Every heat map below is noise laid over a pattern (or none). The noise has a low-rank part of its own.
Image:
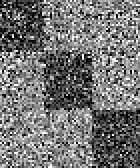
blocks along the diagonal
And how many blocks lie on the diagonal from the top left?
3
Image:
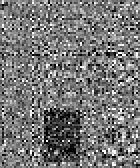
one block
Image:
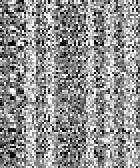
bands of columns
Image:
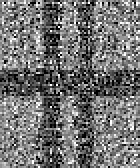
bands of rows crossing bands of columns
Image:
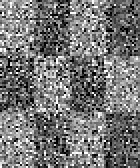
a checkerboard
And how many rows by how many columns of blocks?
3 by 4
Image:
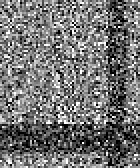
bands of rows crossing bands of columns
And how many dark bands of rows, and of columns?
1 and 1
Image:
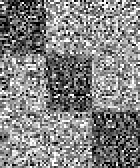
blocks along the diagonal
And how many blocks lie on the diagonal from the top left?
3
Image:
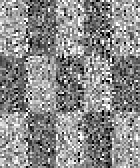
a checkerboard
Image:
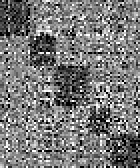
blocks along the diagonal
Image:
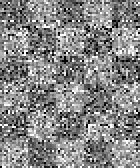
a checkerboard
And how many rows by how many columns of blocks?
6 by 5
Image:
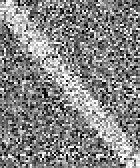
a diagonal band
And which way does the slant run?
top left to bottom right
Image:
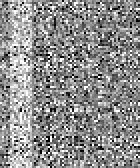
one band of columns
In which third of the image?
left
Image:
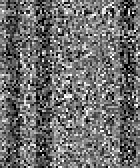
bands of columns
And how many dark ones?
3
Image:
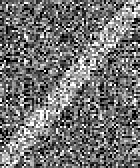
a diagonal band
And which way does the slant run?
bottom left to top right
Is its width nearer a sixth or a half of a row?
a sixth
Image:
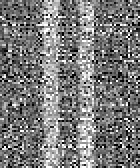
bands of columns
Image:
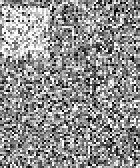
one block
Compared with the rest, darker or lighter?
lighter
